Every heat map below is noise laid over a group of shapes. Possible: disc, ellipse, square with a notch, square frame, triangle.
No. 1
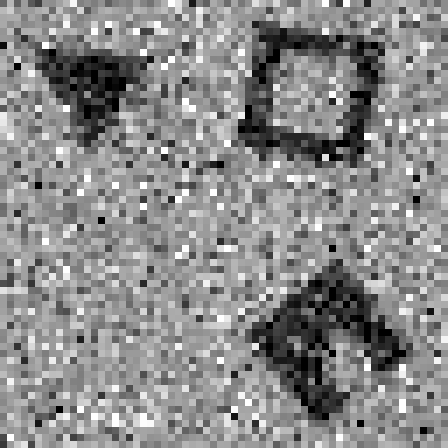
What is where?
top left: triangle; top right: square frame; bottom right: square with a notch
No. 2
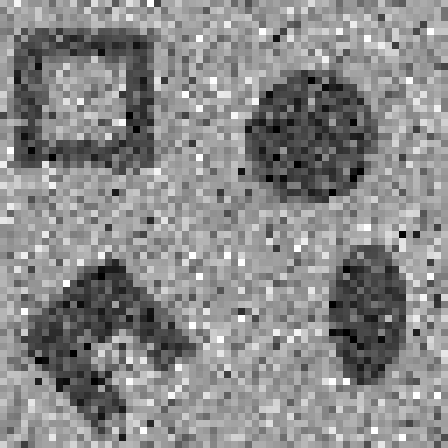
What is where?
top left: square frame; top right: disc; bottom left: square with a notch; bottom right: ellipse
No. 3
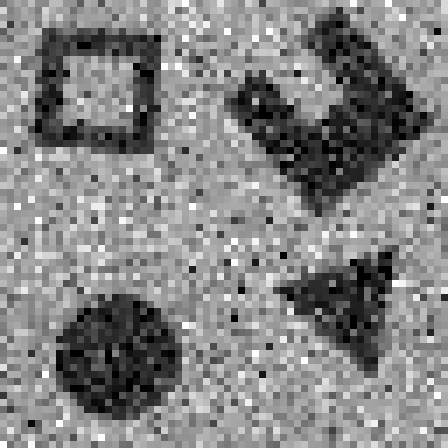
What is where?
top left: square frame; top right: square with a notch; bottom left: disc; bottom right: triangle
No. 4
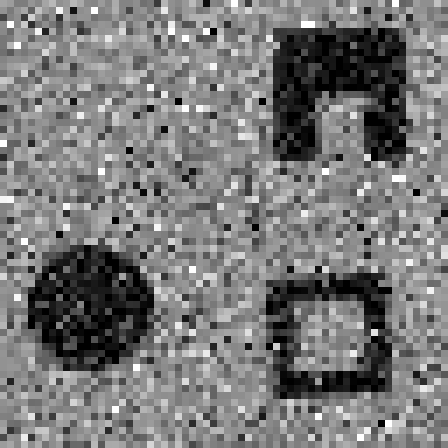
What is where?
top right: square with a notch; bottom left: disc; bottom right: square frame
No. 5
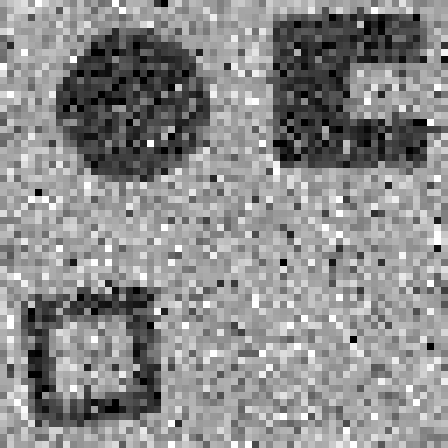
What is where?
top left: disc; top right: square with a notch; bottom left: square frame
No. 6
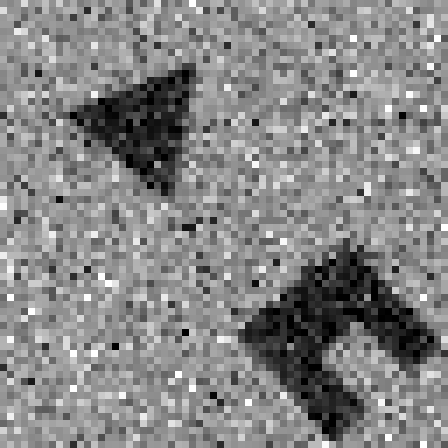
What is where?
top left: triangle; bottom right: square with a notch
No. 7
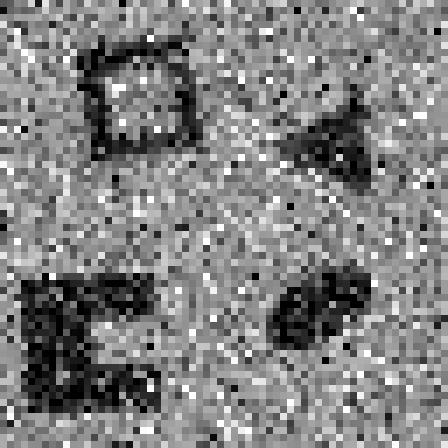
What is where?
top left: square frame; top right: triangle; bottom left: square with a notch; bottom right: ellipse
